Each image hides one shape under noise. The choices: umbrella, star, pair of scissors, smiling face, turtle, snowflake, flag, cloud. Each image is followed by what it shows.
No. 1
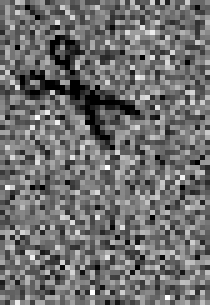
dark pair of scissors
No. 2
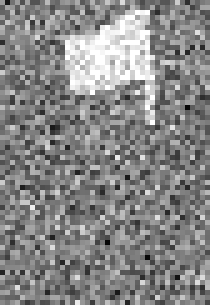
light flag, top middle
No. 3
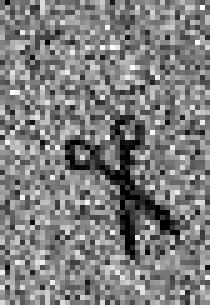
dark pair of scissors
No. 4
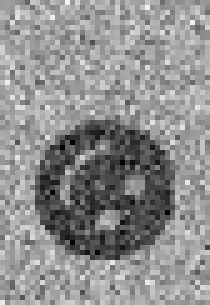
dark smiling face
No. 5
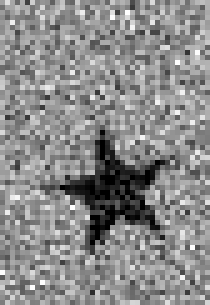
dark star
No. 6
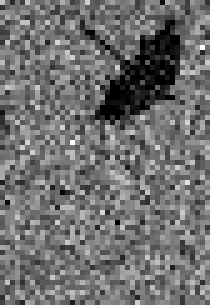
dark umbrella
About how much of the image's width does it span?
half
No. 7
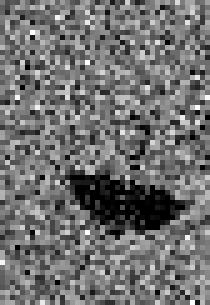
dark umbrella
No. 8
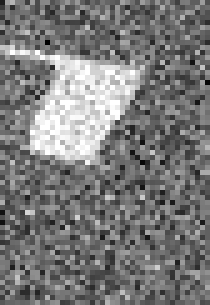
light flag
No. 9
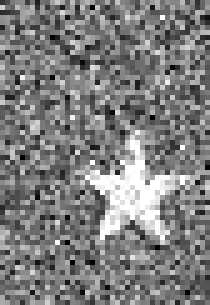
light star
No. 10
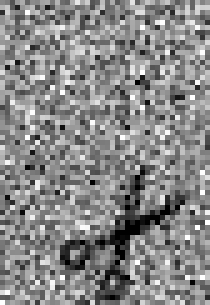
dark pair of scissors
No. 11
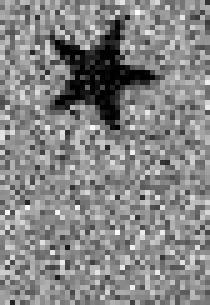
dark star
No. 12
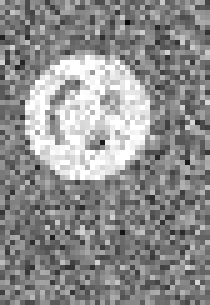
light smiling face
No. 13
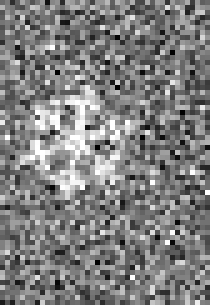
light snowflake
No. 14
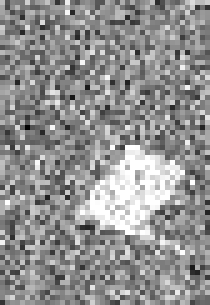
light flag
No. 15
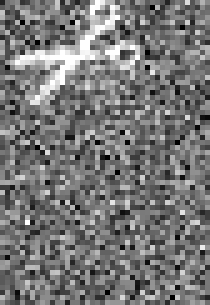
light pair of scissors
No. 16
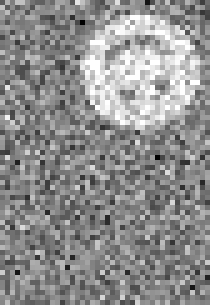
light smiling face
